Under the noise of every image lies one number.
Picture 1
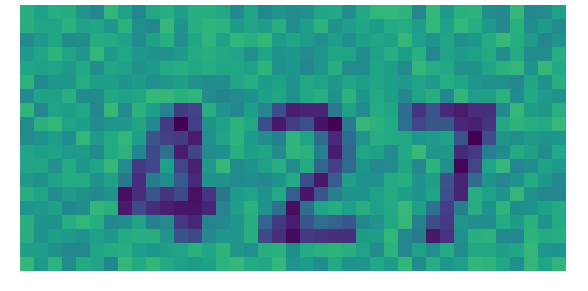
427
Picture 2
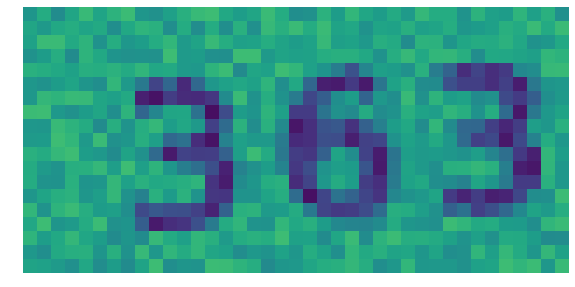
363
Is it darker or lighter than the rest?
darker
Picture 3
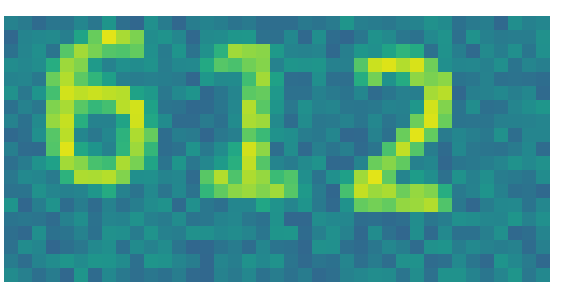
612
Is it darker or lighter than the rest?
lighter
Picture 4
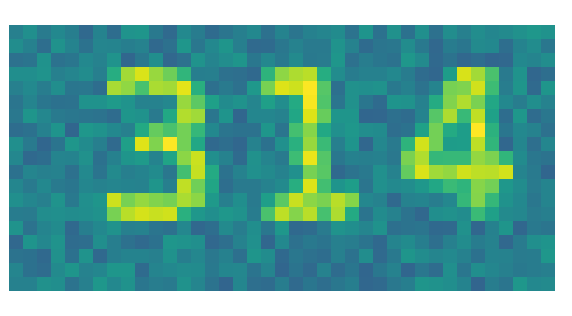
314
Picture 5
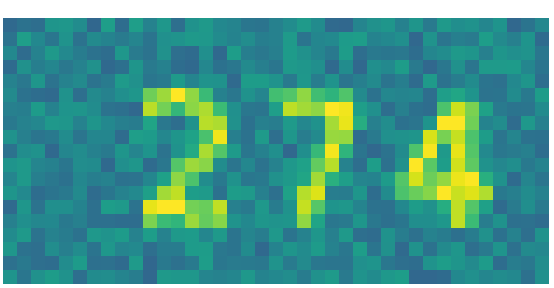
274
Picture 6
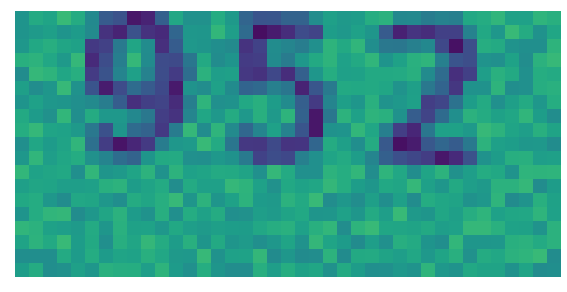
952
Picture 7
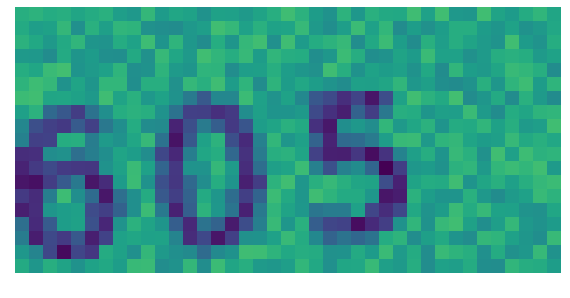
605
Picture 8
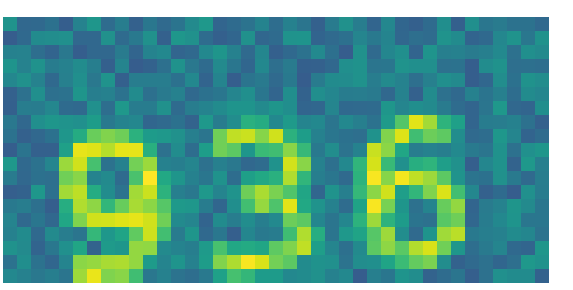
936
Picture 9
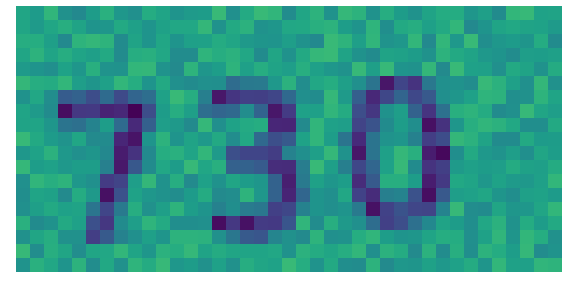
730
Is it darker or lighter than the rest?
darker
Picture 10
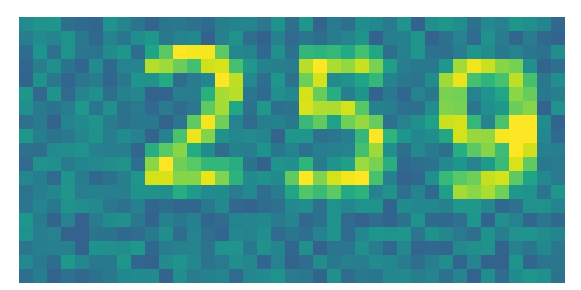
259
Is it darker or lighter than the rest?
lighter
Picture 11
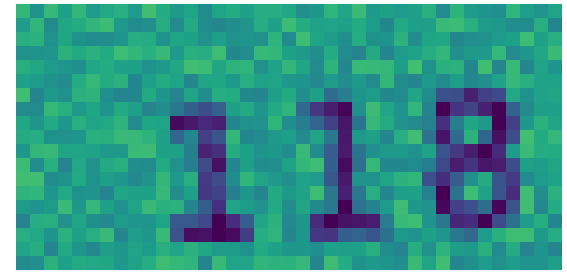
118
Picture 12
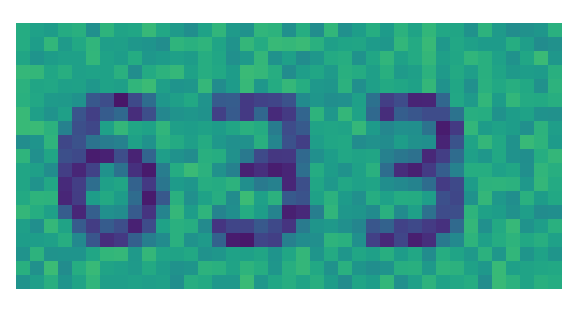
633
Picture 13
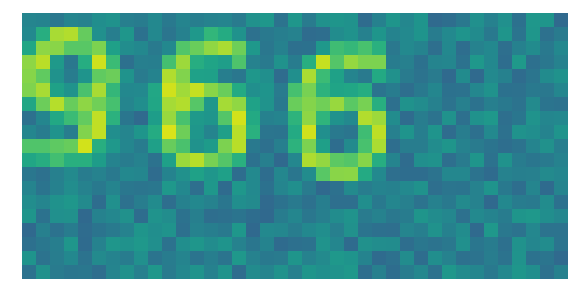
966
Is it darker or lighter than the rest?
lighter
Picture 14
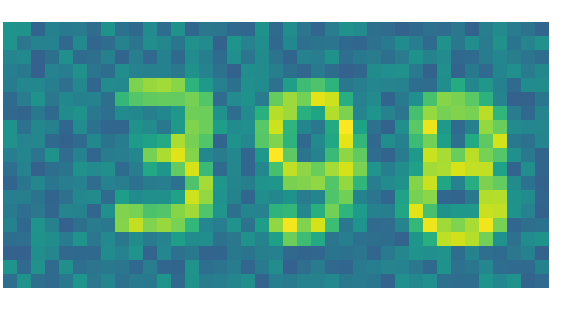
398
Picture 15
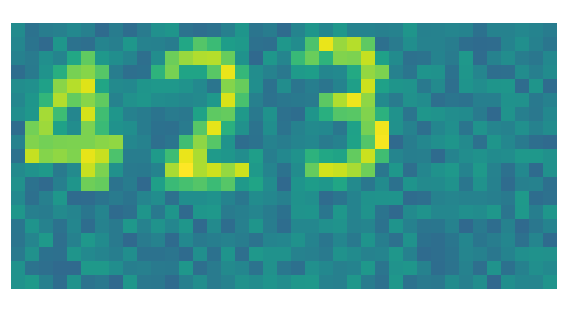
423
